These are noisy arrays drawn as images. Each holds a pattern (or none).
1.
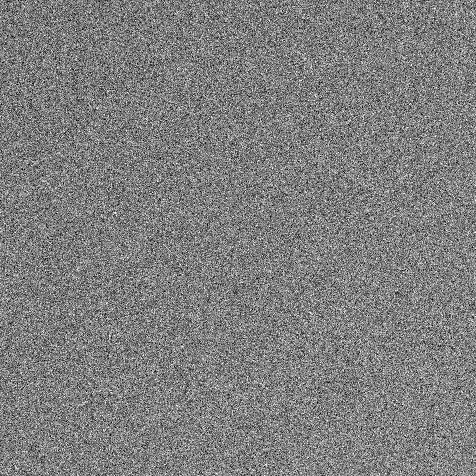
a smooth slope
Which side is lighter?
bottom right
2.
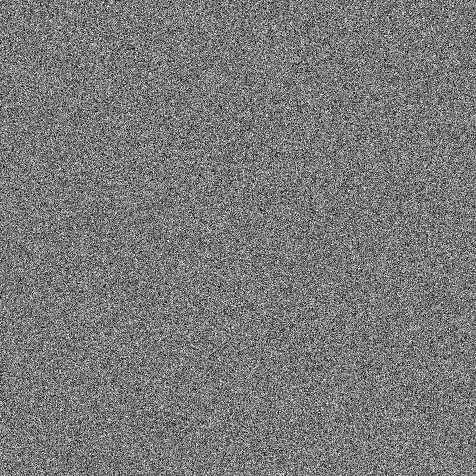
only noise
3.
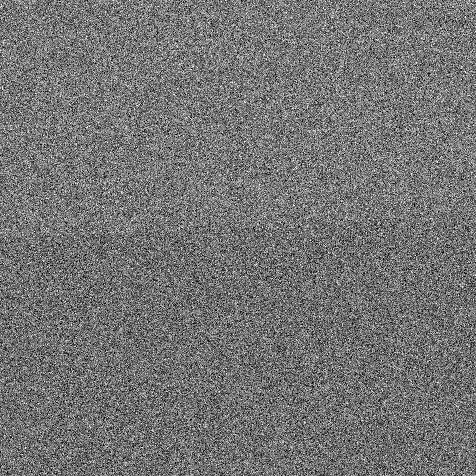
a sharp edge
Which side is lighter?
top
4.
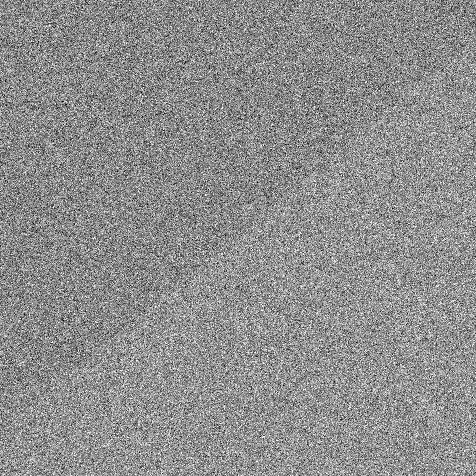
a sharp edge
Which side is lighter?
bottom right
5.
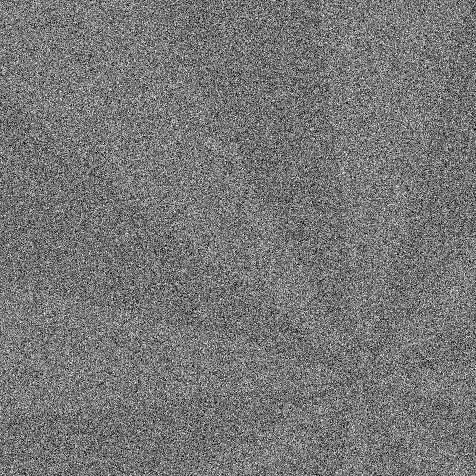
spokes from one point
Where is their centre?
bottom right
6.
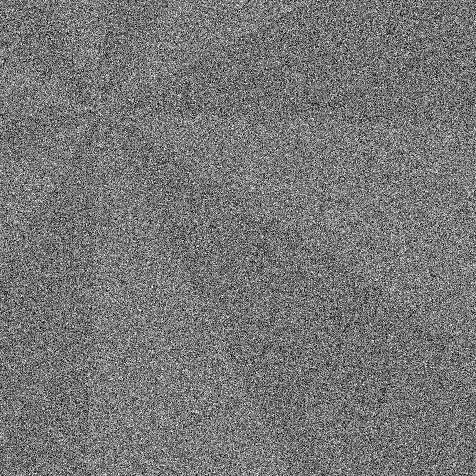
spokes from one point
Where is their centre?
top left
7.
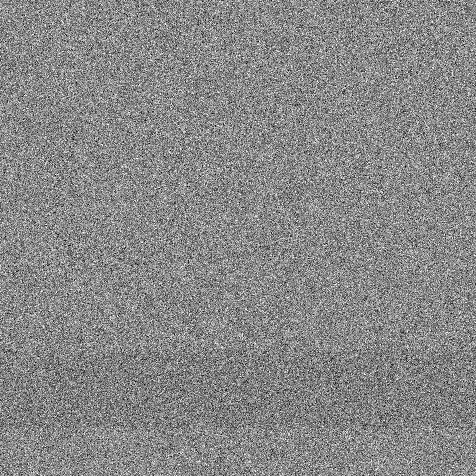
one horizontal stripe
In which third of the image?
bottom
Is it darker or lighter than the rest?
darker
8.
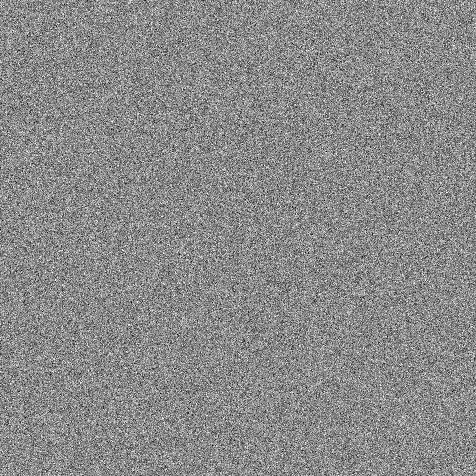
only noise
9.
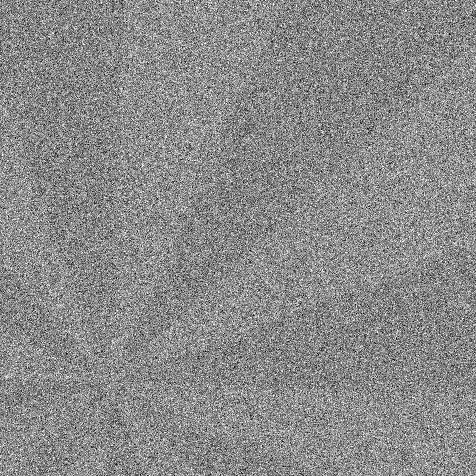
spokes from one point
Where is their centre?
bottom left
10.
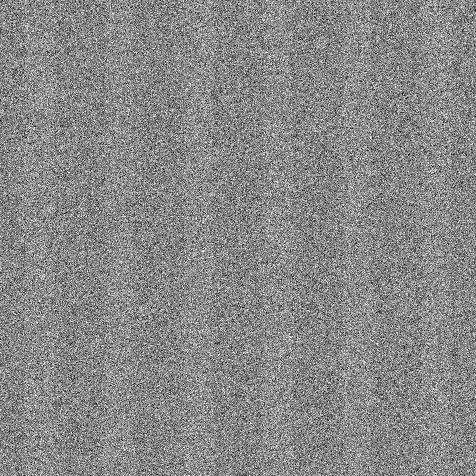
vertical stripes
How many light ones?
6
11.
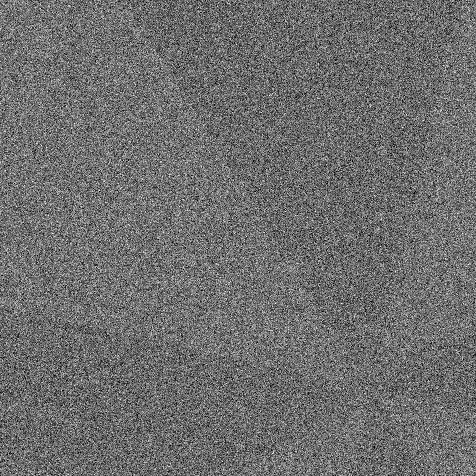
spokes from one point
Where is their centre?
bottom right
